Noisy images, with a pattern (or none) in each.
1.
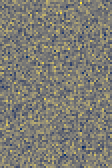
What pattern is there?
only noise
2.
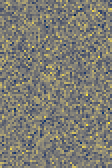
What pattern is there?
only noise
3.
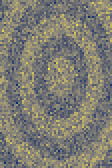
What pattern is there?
rings round one point
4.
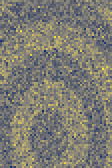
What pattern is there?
rings round one point
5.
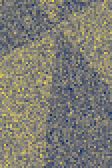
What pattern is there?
spokes from one point
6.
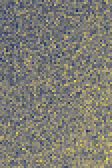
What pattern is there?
a smooth slope
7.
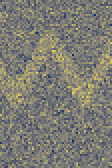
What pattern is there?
a wavy band
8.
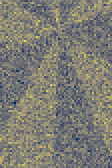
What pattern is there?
spokes from one point
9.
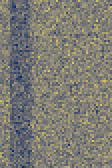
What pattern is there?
one vertical stripe
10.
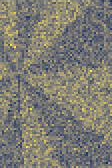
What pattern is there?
spokes from one point
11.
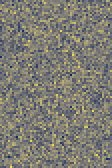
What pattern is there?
only noise
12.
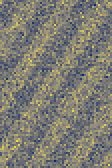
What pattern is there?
diagonal stripes
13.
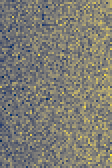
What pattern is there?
a smooth slope
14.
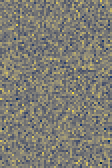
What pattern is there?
only noise
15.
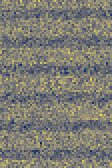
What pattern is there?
horizontal stripes
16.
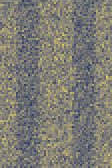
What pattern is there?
vertical stripes
